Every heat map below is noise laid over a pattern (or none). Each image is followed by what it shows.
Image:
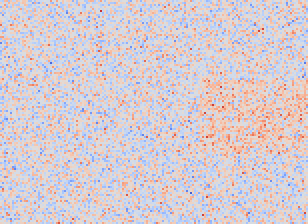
one block
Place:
middle right
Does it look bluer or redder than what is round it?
redder
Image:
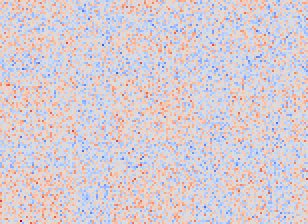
bands of rows crossing bands of columns
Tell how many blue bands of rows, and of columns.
3 and 3
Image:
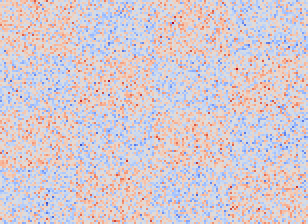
a checkerboard
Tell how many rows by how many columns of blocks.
4 by 4
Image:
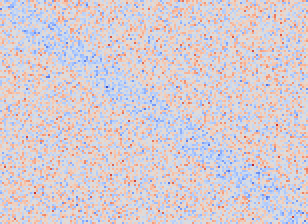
a diagonal band
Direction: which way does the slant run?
top left to bottom right
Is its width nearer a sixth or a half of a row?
a sixth
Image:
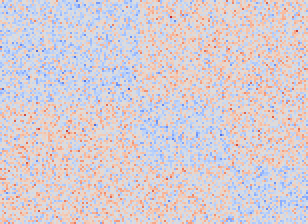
blocks along the diagonal
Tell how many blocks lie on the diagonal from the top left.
3
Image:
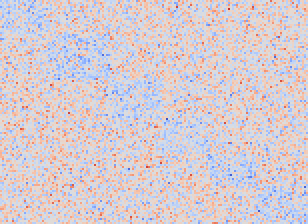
blocks along the diagonal
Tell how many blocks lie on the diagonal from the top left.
6
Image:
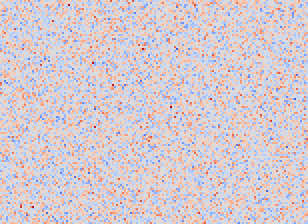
only noise
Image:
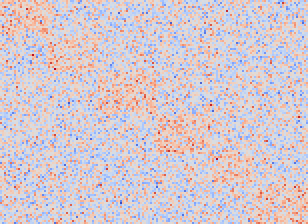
blocks along the diagonal
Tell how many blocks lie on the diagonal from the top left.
6
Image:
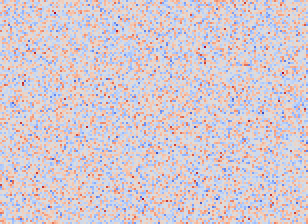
only noise
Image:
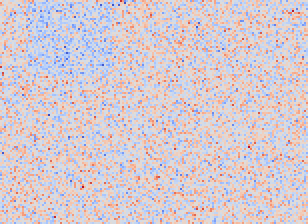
one block
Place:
top left
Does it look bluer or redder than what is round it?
bluer
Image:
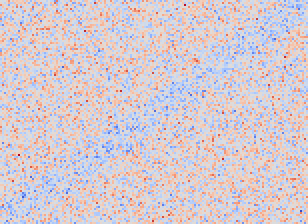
a diagonal band
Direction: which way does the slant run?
bottom left to top right
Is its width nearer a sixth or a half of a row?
a sixth
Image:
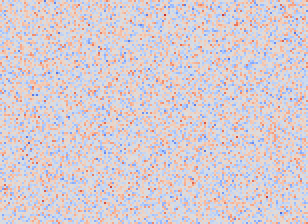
only noise
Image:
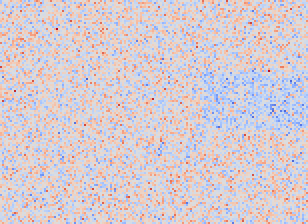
one block
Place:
middle right
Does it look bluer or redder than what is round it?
bluer
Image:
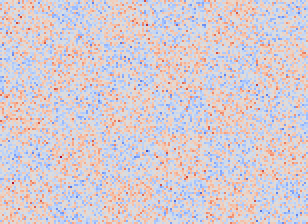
a checkerboard
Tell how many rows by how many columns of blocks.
5 by 6
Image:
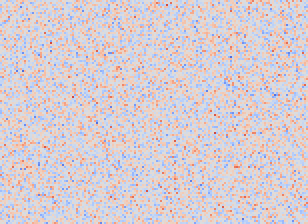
only noise
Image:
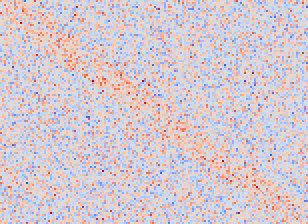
a diagonal band
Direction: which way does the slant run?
top left to bottom right
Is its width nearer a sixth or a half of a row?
a sixth
